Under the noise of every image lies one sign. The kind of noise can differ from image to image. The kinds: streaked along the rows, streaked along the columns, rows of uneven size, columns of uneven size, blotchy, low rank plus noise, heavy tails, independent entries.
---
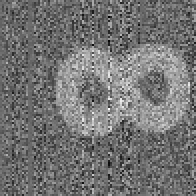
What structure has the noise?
columns of uneven size
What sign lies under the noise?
infinity sign
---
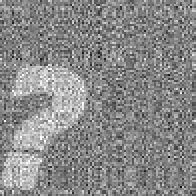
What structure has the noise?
low rank plus noise
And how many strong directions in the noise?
three or four
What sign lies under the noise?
question mark
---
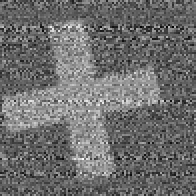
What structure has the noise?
rows of uneven size
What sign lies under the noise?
plus sign
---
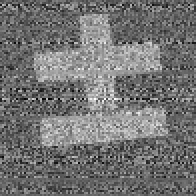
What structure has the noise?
rows of uneven size
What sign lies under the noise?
plus-minus sign
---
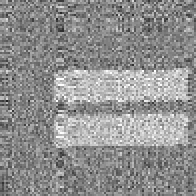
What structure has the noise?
low rank plus noise
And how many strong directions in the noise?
two
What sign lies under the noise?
equals sign
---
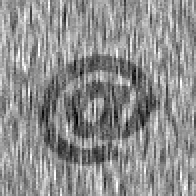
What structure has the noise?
streaked along the columns
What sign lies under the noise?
at sign
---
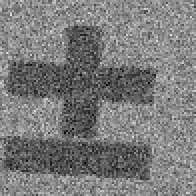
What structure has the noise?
independent entries
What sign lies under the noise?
plus-minus sign
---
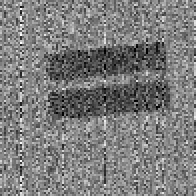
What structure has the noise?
columns of uneven size
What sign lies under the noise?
equals sign
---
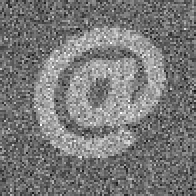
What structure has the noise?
independent entries
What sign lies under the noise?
at sign
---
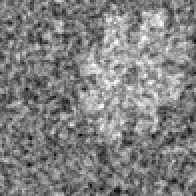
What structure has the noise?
blotchy
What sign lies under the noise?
hash sign
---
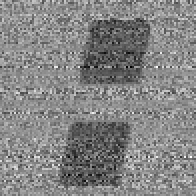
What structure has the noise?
rows of uneven size
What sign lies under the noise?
colon
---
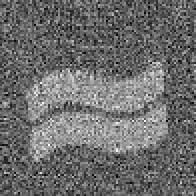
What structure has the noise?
low rank plus noise
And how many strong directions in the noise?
five to eight
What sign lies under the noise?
approximately sign
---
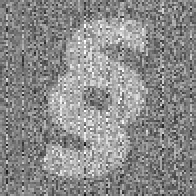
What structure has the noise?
columns of uneven size
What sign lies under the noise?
section sign
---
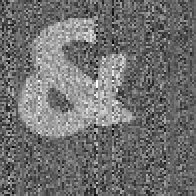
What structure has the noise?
columns of uneven size
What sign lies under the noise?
ampersand
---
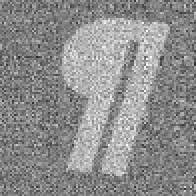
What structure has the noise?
low rank plus noise
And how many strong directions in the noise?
five to eight
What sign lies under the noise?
pilcrow
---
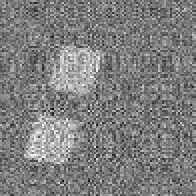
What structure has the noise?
low rank plus noise
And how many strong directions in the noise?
two
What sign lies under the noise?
colon
